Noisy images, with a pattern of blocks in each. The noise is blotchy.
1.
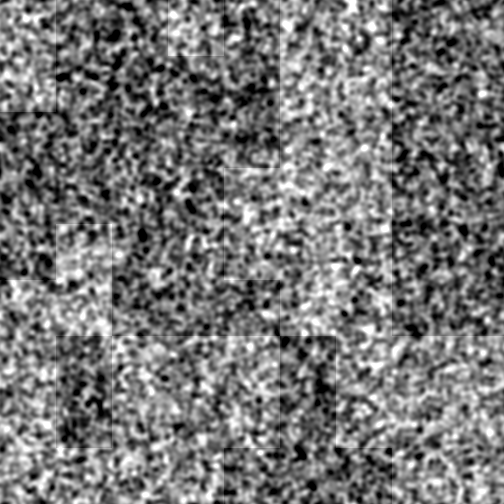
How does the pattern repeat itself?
no symmetry
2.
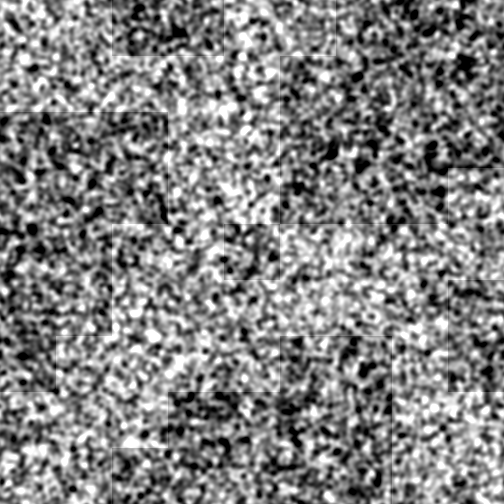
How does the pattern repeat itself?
mirrored about the diagonal from the bottom left
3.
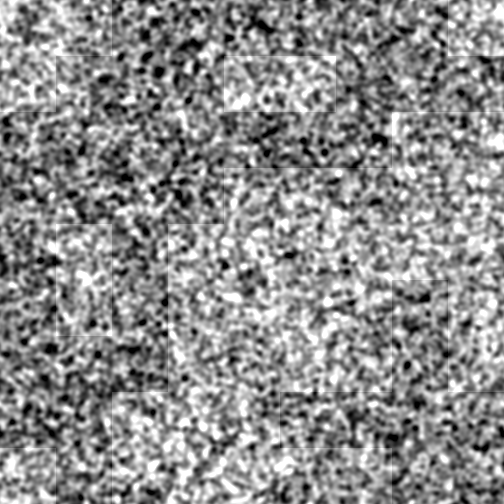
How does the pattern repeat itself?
mirrored about the diagonal from the top left
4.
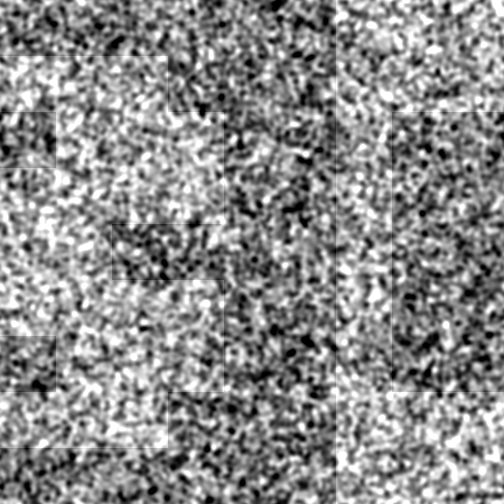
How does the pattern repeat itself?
top and bottom mirror each other
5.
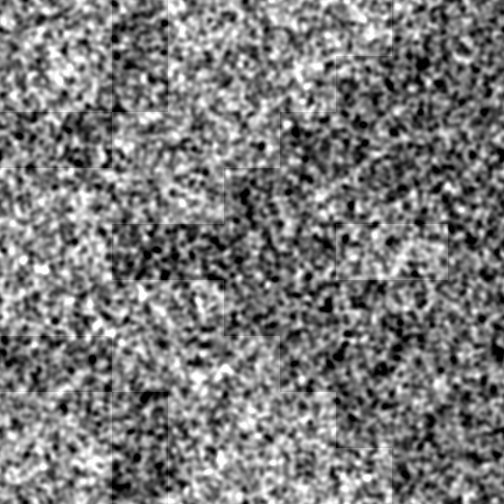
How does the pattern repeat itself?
top and bottom mirror each other
